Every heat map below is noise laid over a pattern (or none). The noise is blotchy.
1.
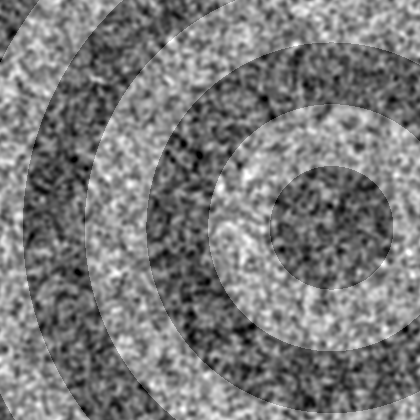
rings round one point
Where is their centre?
middle right
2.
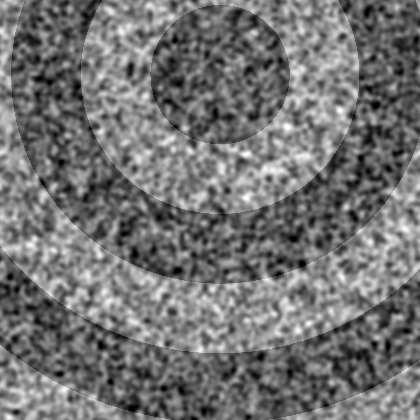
rings round one point
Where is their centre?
top middle
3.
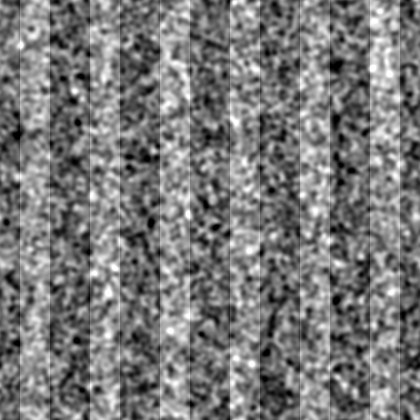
vertical stripes
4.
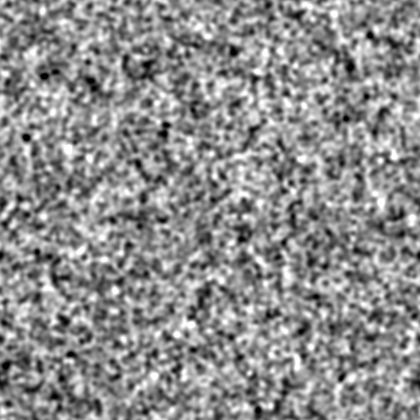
only noise
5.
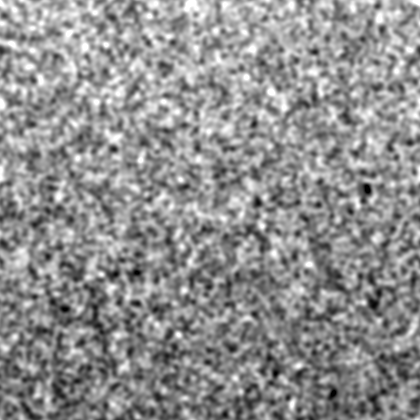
a smooth slope
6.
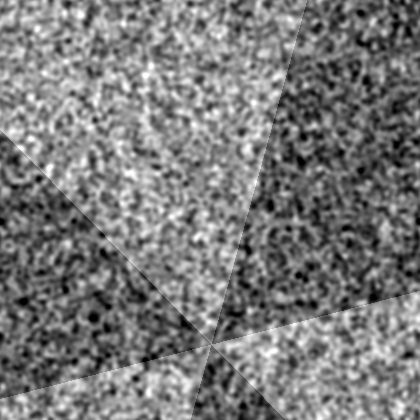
spokes from one point
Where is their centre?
bottom middle
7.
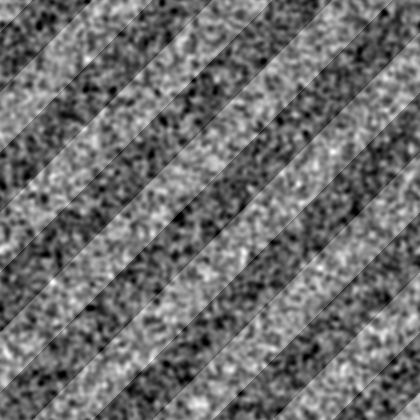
diagonal stripes
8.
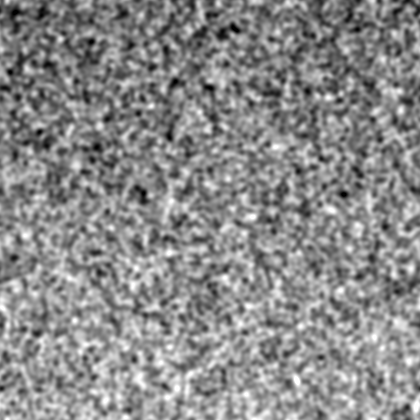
a smooth slope
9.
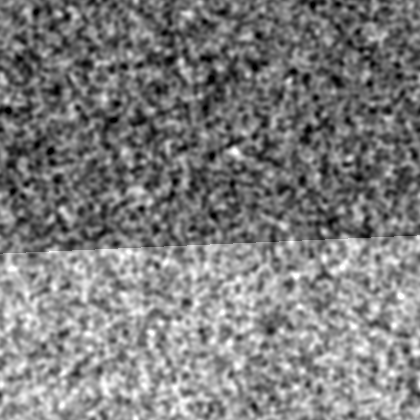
a sharp edge
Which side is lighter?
bottom
